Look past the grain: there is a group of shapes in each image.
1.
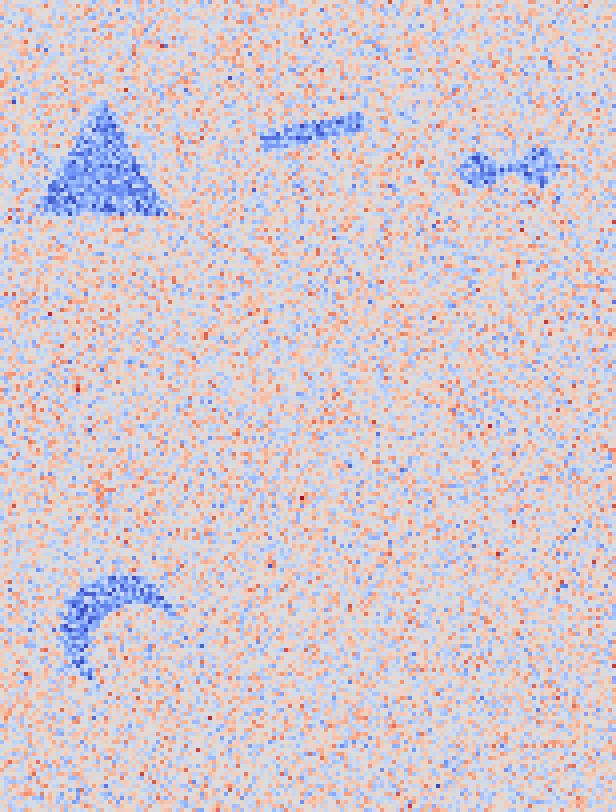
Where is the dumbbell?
top right
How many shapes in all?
4
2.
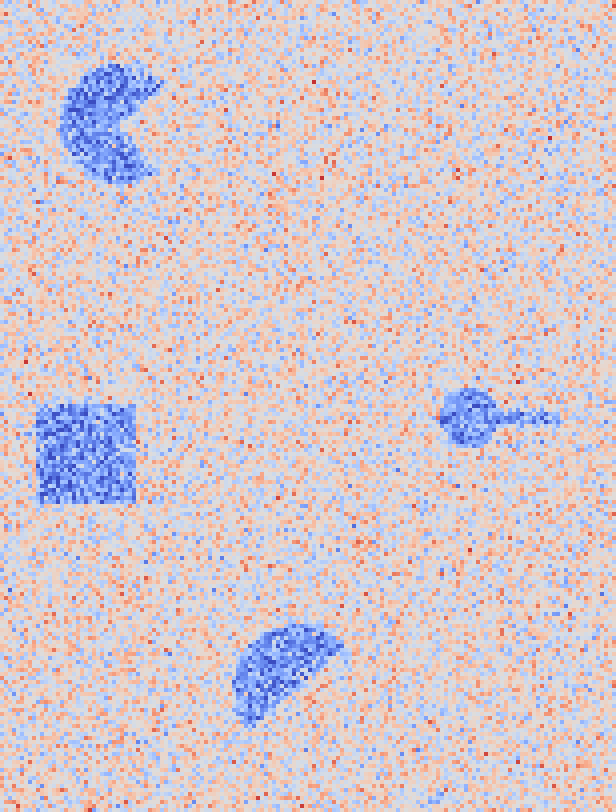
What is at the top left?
disc with a wedge cut out
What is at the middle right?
lollipop
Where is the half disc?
bottom middle
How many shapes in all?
4
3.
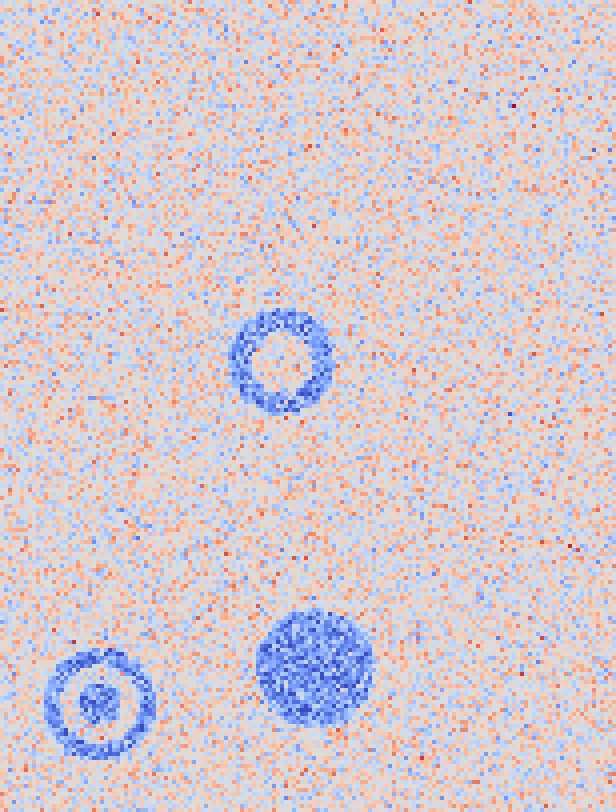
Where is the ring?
centre
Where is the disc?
bottom middle
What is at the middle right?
nothing
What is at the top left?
nothing
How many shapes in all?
3
